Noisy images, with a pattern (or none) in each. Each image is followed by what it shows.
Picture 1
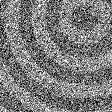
rings round one point
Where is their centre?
top right
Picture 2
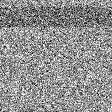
one horizontal stripe
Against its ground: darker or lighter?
darker
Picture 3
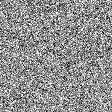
only noise
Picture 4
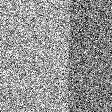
a sharp edge
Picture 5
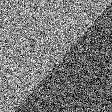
a sharp edge
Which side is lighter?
top left
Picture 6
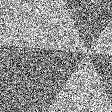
spokes from one point
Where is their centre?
middle right
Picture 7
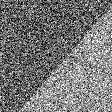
a sharp edge
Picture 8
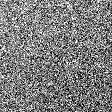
a smooth slope
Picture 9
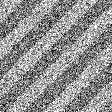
diagonal stripes
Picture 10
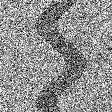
a wavy band
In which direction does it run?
top to bottom
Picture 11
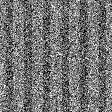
vertical stripes
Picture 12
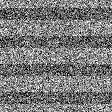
horizontal stripes
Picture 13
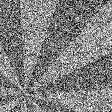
spokes from one point
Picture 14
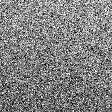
a smooth slope
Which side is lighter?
top
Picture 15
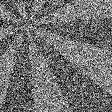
spokes from one point
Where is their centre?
top left
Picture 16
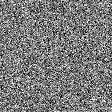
only noise
